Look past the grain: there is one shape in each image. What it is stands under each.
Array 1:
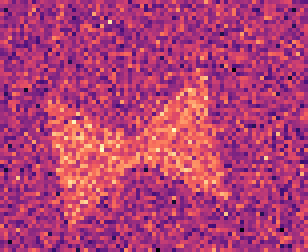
light bow tie
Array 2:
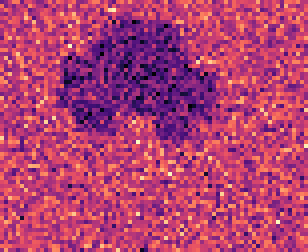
dark car
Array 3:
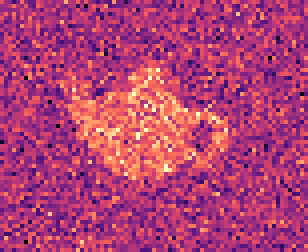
light teapot
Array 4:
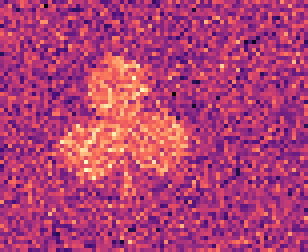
light club
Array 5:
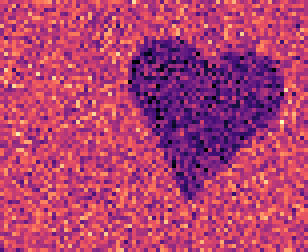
dark heart
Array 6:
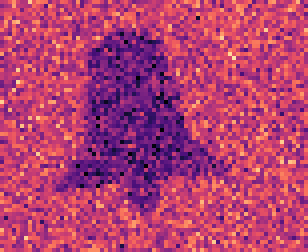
dark bell
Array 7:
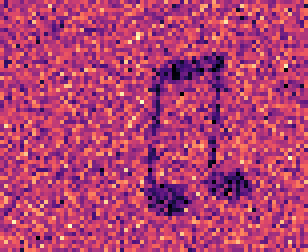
dark pair of musical notes
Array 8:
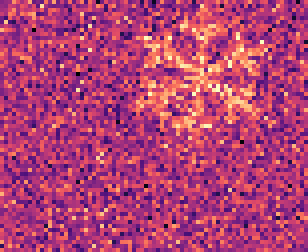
light snowflake
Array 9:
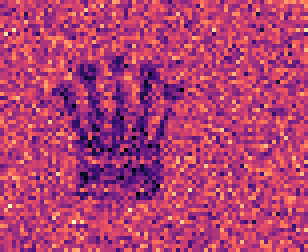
dark chess queen
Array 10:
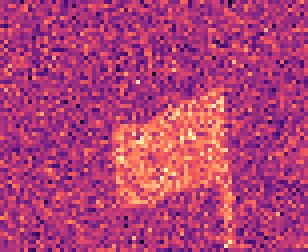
light flag
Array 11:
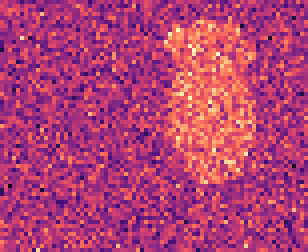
light footprint
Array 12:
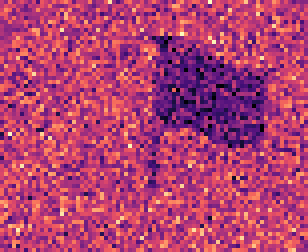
dark flag
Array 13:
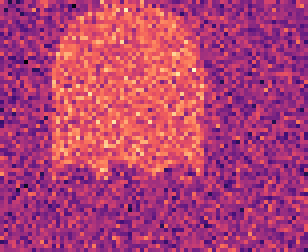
light ghost
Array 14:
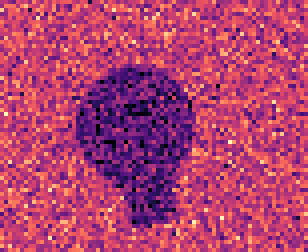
dark light bulb
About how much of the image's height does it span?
two thirds
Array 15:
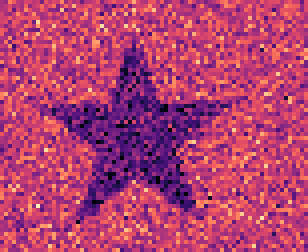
dark star
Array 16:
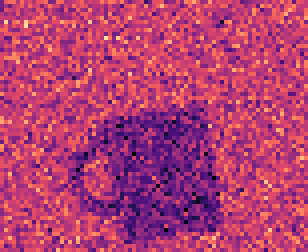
dark cup
